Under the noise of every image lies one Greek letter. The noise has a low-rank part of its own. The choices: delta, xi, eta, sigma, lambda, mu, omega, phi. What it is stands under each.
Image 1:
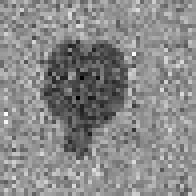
dark phi
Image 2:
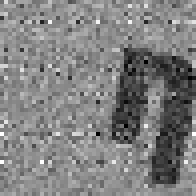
dark eta
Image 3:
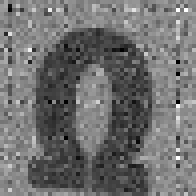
dark omega
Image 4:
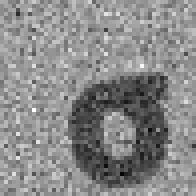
dark sigma
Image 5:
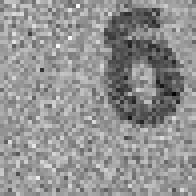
dark delta
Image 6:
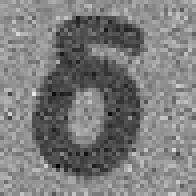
dark delta
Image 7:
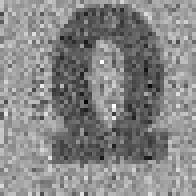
dark omega
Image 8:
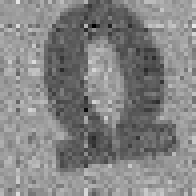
dark omega
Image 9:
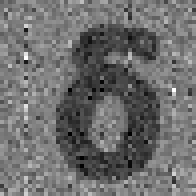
dark delta
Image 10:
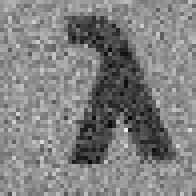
dark lambda
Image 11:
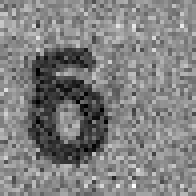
dark delta
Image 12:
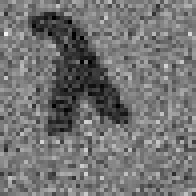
dark lambda
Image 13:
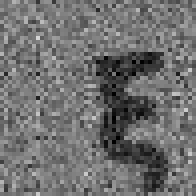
dark xi
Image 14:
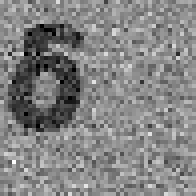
dark delta
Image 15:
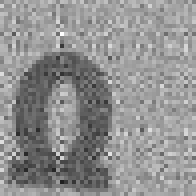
dark omega
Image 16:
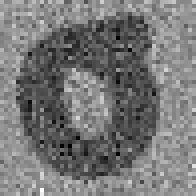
dark sigma
